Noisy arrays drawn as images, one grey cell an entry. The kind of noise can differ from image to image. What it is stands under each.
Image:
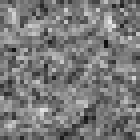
blotchy
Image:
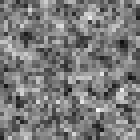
blotchy
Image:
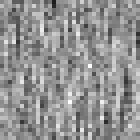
streaked along the columns
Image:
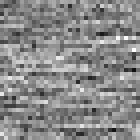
streaked along the rows
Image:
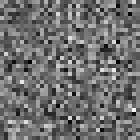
low rank plus noise
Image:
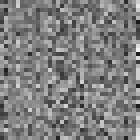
columns of uneven size
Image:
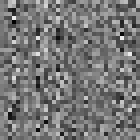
columns of uneven size
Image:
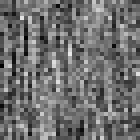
streaked along the columns
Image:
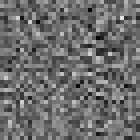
low rank plus noise
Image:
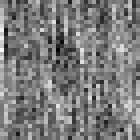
streaked along the columns
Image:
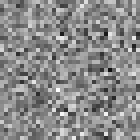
low rank plus noise
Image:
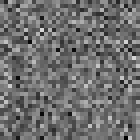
low rank plus noise
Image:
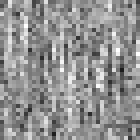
streaked along the columns
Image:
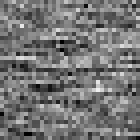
streaked along the rows
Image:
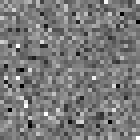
heavy tails
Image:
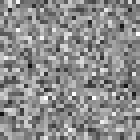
independent entries
